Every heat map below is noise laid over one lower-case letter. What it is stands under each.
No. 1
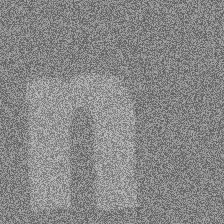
n
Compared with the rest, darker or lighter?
lighter
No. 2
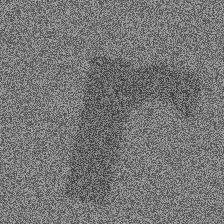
r
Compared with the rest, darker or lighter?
darker
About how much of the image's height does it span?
two thirds
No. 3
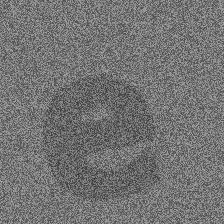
e
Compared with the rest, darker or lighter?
darker
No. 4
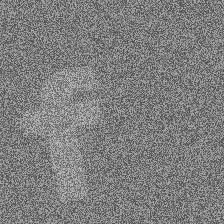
f
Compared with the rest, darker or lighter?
lighter
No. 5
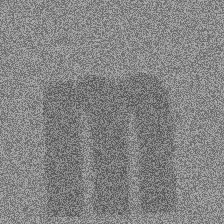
m
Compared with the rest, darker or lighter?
darker
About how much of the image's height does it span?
two thirds
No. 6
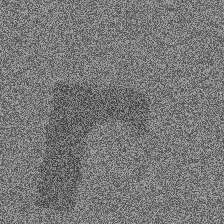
r
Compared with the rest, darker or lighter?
darker
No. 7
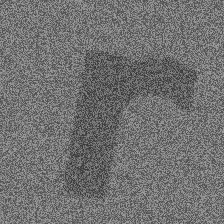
r
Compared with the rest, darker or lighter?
darker
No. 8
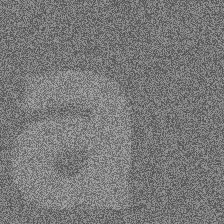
a
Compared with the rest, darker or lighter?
lighter
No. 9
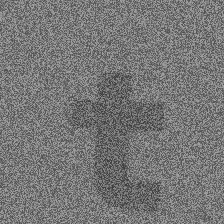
t
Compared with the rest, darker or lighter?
darker
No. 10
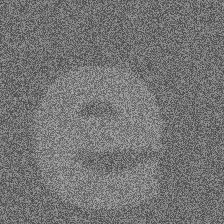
e
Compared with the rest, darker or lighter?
lighter
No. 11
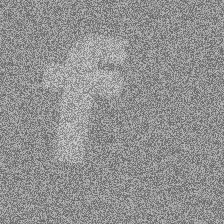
f
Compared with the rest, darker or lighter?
lighter
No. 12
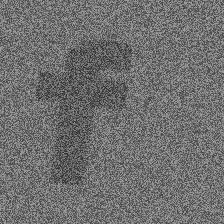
f
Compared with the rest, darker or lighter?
darker
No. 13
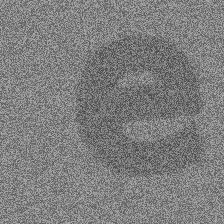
e
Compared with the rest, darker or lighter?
darker
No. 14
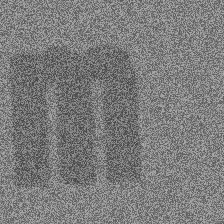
m
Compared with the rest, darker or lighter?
darker
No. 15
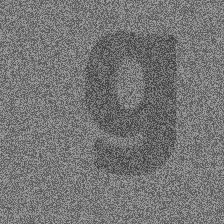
g
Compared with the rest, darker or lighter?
darker
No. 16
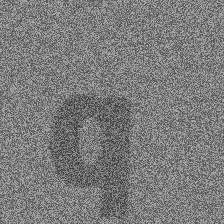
q
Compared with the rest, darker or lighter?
darker
